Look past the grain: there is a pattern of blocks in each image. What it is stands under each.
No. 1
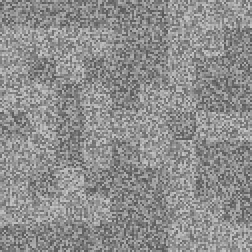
top and bottom mirror each other
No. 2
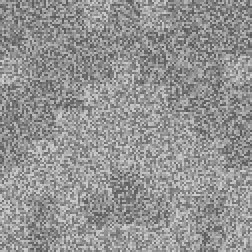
left and right mirror each other
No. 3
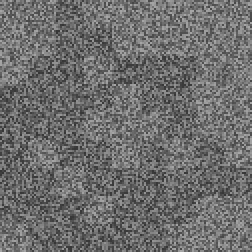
mirrored about the diagonal from the bottom left
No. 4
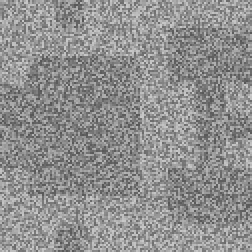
top and bottom mirror each other
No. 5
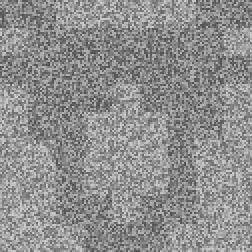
left and right mirror each other
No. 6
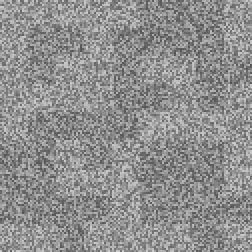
mirrored about the diagonal from the top left
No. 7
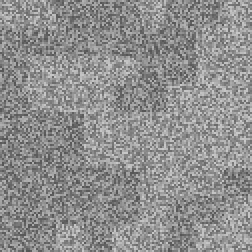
no symmetry
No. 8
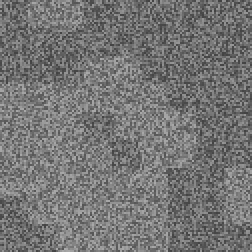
mirrored about the diagonal from the bottom left
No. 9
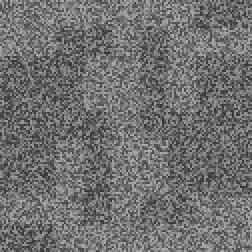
the same after a half turn
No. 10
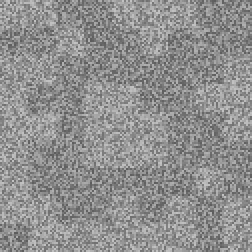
mirrored about the diagonal from the bottom left
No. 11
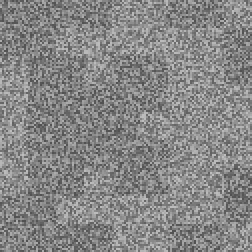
top and bottom mirror each other
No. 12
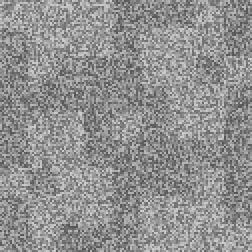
the same after a half turn
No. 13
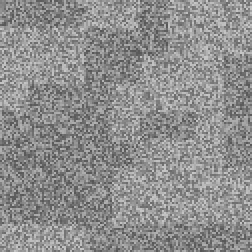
no symmetry
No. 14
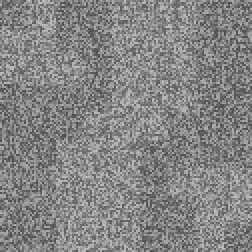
the same after a half turn
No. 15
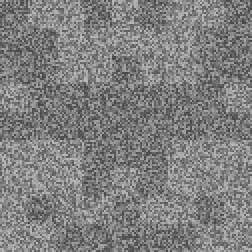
left and right mirror each other
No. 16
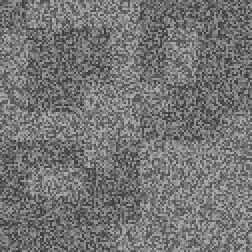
mirrored about the diagonal from the top left
